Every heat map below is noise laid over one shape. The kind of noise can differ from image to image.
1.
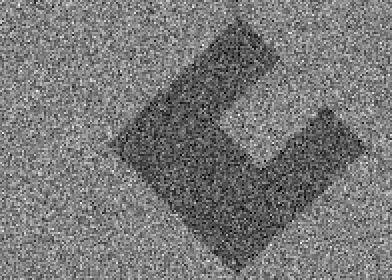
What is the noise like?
independent entries
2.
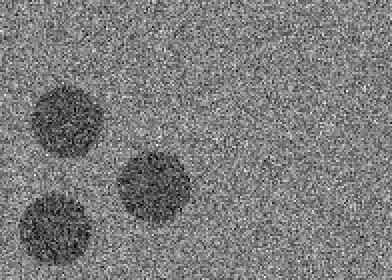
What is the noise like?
independent entries
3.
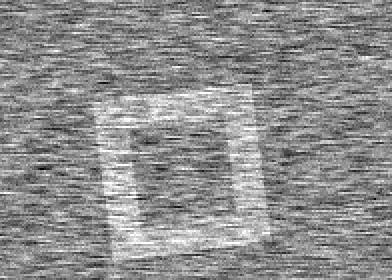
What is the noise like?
streaked along the rows
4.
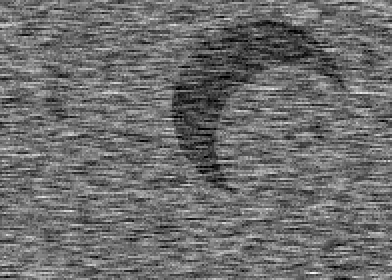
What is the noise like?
streaked along the rows
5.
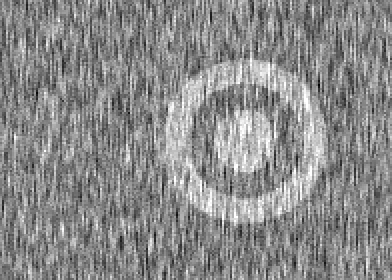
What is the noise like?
streaked along the columns
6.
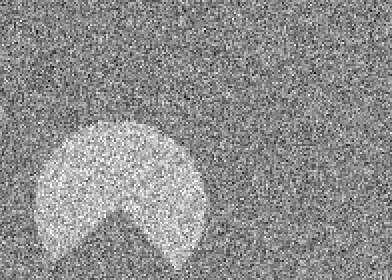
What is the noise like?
independent entries
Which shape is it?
disc with a wedge cut out
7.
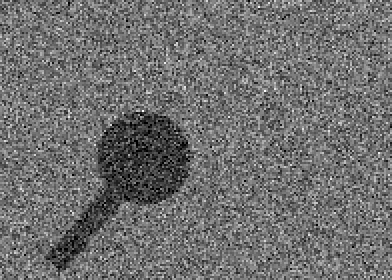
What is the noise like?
independent entries
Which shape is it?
lollipop
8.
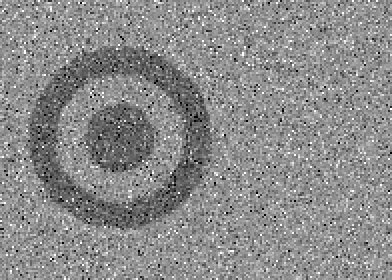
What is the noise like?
heavy tails
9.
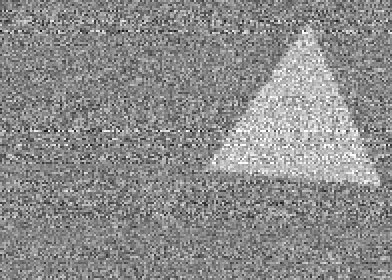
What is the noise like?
rows of uneven size
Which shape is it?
triangle
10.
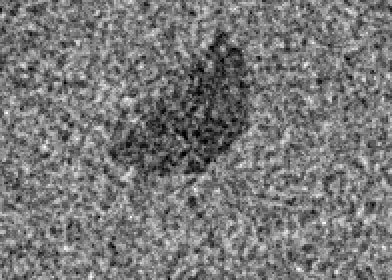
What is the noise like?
blotchy
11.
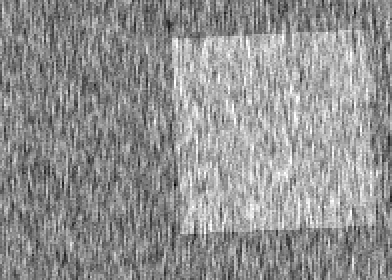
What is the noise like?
streaked along the columns
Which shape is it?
square
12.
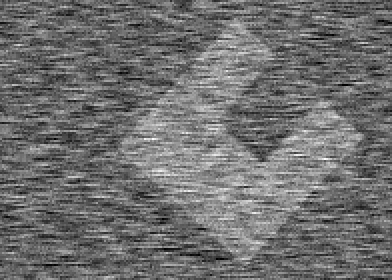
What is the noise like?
streaked along the rows
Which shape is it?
square with a notch
